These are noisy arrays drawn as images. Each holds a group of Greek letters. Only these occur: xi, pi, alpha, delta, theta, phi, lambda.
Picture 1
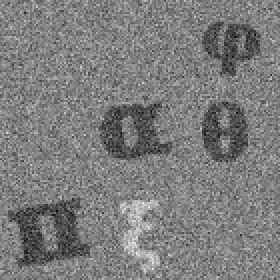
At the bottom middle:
xi
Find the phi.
top right
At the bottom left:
pi
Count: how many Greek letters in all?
5
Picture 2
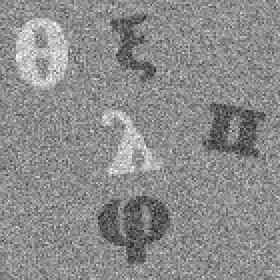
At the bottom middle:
phi
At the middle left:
nothing
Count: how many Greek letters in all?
5
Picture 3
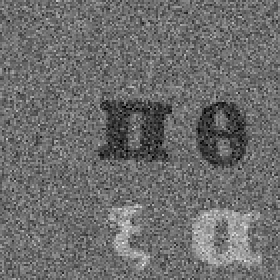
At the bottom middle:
xi
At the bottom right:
alpha
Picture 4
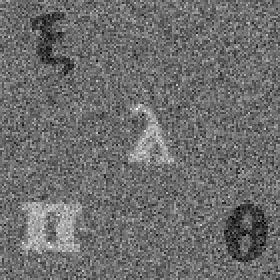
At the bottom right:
theta
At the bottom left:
pi
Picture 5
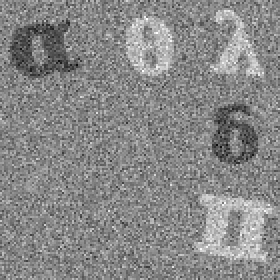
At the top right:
lambda
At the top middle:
theta
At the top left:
alpha
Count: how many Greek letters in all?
5
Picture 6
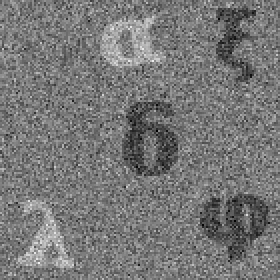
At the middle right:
nothing
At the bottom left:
lambda
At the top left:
nothing
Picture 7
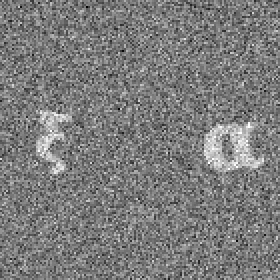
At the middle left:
xi
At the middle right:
alpha
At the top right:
nothing
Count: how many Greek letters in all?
2
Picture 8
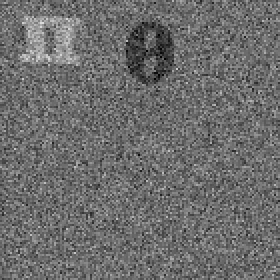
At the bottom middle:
nothing
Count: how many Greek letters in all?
2
